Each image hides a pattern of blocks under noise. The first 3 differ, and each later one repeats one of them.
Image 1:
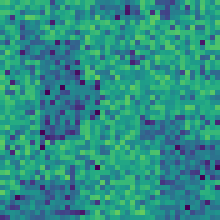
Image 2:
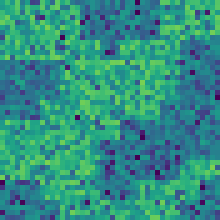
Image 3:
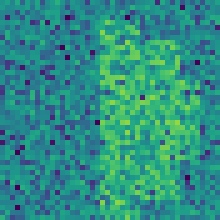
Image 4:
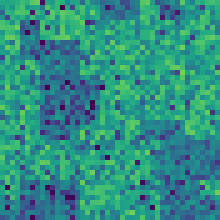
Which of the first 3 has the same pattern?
1
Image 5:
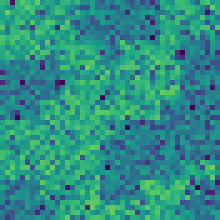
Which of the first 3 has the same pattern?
2
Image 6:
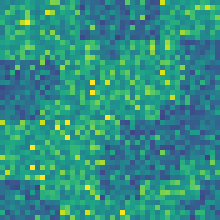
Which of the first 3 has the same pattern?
2
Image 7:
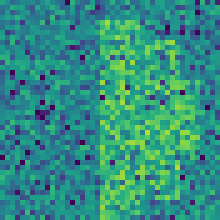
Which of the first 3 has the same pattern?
3
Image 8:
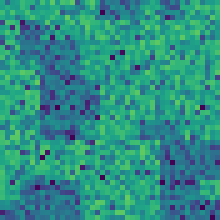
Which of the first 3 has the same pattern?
1
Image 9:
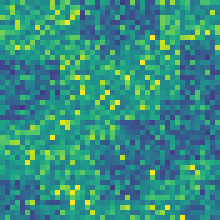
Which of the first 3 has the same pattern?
2
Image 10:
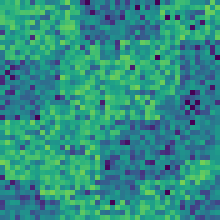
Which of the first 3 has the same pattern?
2
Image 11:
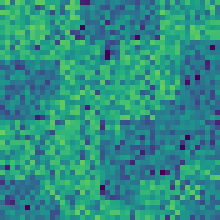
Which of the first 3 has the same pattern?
2
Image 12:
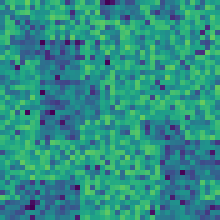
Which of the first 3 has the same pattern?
1
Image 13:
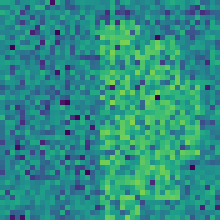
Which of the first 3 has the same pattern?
3
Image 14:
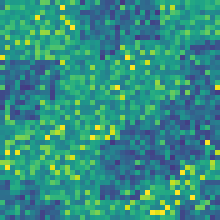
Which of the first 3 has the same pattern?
2
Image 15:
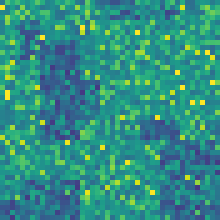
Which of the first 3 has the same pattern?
1
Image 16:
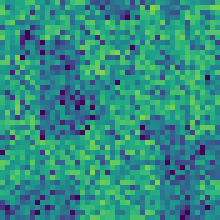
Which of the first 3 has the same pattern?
1
